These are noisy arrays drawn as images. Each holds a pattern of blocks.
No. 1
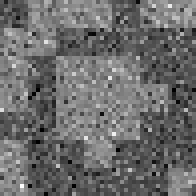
mirrored about the diagonal from the top left
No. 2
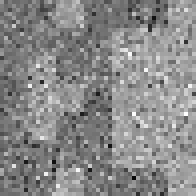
top and bottom mirror each other
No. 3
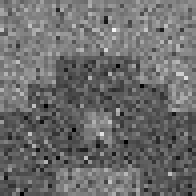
left and right mirror each other
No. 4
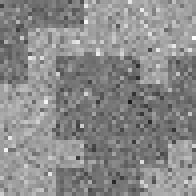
mirrored about the diagonal from the top left
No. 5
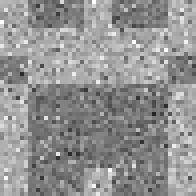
left and right mirror each other
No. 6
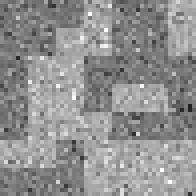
no symmetry
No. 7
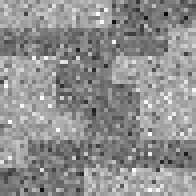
the same after a half turn
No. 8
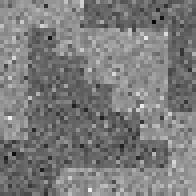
mirrored about the diagonal from the bottom left
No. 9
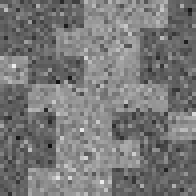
the same after a half turn
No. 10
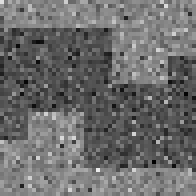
the same after a half turn
